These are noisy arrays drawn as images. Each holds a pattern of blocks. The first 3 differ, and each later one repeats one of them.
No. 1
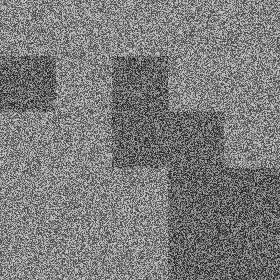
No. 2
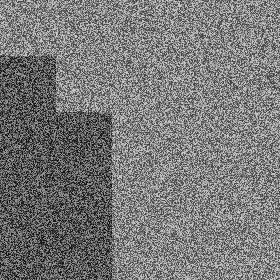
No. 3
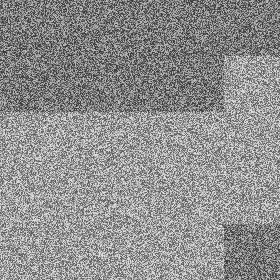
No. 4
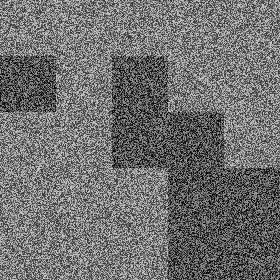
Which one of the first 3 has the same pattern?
1
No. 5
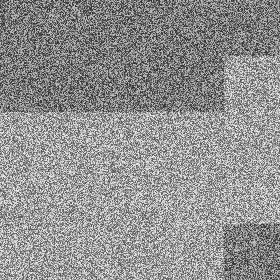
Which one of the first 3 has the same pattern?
3
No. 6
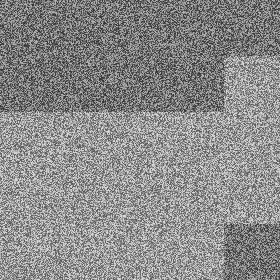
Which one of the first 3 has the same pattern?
3
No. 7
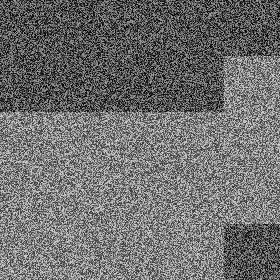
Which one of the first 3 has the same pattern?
3
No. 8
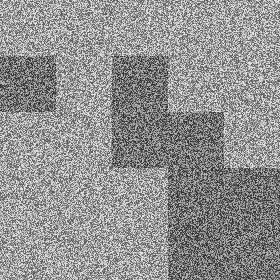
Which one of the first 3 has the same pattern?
1
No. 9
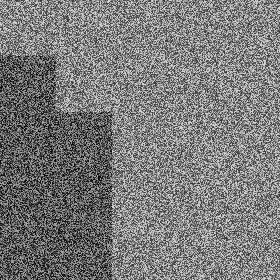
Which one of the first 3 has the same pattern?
2
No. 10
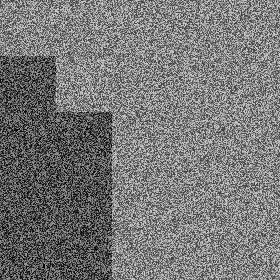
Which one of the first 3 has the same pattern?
2
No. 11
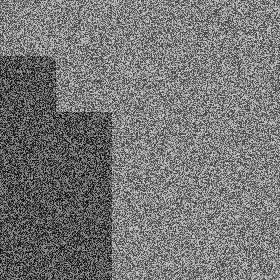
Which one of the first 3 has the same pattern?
2
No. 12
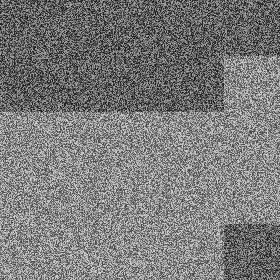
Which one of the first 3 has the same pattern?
3
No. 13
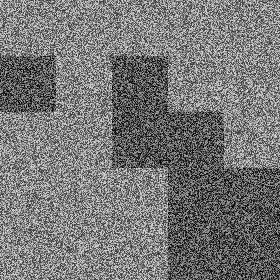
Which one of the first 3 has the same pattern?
1
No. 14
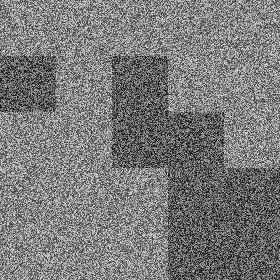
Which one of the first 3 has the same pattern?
1
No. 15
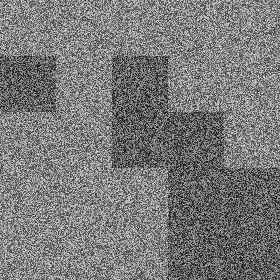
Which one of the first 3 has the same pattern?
1
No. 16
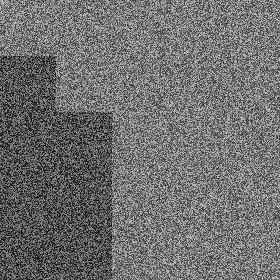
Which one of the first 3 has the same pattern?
2
